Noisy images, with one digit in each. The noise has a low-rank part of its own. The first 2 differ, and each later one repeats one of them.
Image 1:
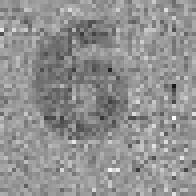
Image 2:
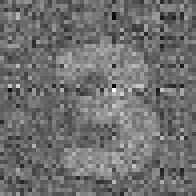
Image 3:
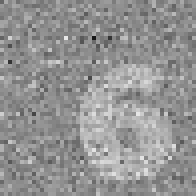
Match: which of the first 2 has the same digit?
1
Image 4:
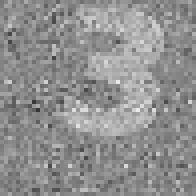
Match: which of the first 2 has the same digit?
2
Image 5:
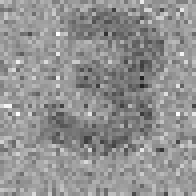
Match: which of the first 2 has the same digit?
2
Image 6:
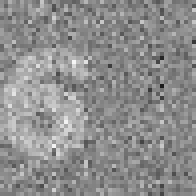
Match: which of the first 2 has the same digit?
1
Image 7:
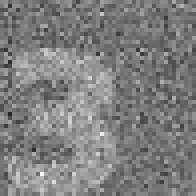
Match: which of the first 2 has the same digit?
2
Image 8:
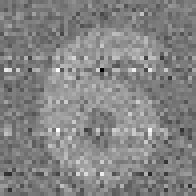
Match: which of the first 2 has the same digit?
1
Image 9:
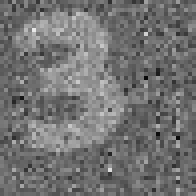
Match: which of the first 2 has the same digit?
2
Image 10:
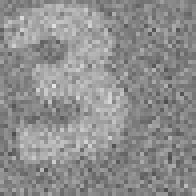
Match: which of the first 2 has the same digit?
2
